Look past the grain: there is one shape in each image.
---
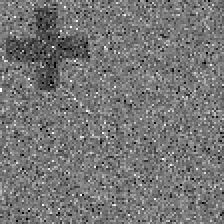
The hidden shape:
cross
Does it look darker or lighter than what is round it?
darker
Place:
top left
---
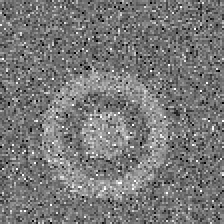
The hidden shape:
bullseye
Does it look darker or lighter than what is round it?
lighter
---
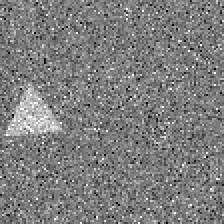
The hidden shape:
triangle
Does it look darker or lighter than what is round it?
lighter
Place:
middle left
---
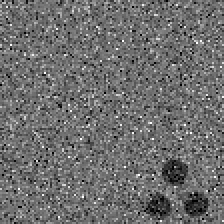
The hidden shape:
three dots
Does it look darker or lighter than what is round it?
darker
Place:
bottom right
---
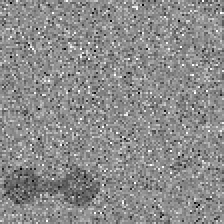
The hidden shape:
dumbbell
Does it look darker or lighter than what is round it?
darker
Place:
bottom left
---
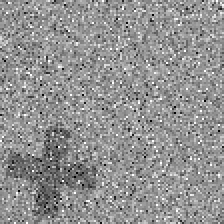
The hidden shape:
cross
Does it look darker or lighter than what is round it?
darker
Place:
bottom left
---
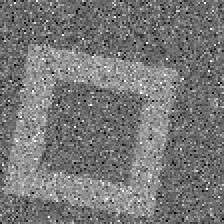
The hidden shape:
square frame
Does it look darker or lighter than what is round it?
lighter
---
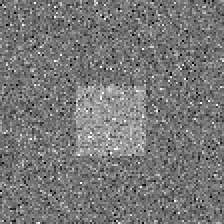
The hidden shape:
square
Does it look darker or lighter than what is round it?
lighter
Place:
centre
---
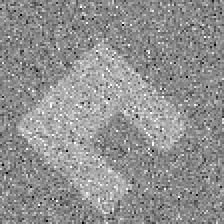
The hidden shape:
square with a notch
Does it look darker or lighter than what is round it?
lighter
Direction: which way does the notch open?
down and right
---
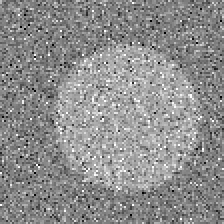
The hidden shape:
disc
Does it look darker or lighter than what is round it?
lighter
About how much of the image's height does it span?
two thirds
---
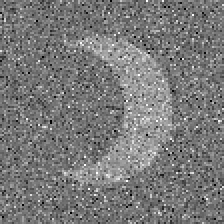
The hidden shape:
crescent
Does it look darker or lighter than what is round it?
lighter
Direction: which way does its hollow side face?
left
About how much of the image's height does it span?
two thirds
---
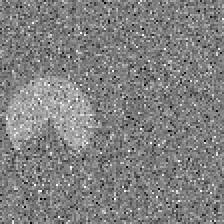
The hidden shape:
disc with a wedge cut out
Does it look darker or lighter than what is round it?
lighter
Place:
middle left
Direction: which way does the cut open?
down
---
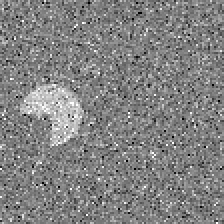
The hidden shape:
disc with a wedge cut out
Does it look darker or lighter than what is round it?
lighter
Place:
middle left
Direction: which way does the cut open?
down and left
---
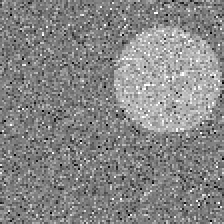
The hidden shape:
disc
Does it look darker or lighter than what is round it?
lighter
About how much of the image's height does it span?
half
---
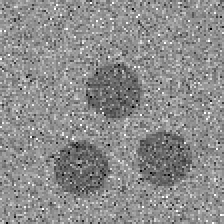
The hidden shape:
three dots
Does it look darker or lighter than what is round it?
darker
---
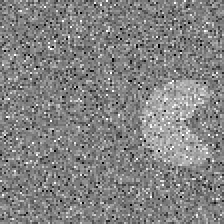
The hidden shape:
disc with a wedge cut out
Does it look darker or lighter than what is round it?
lighter
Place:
middle right
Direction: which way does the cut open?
right
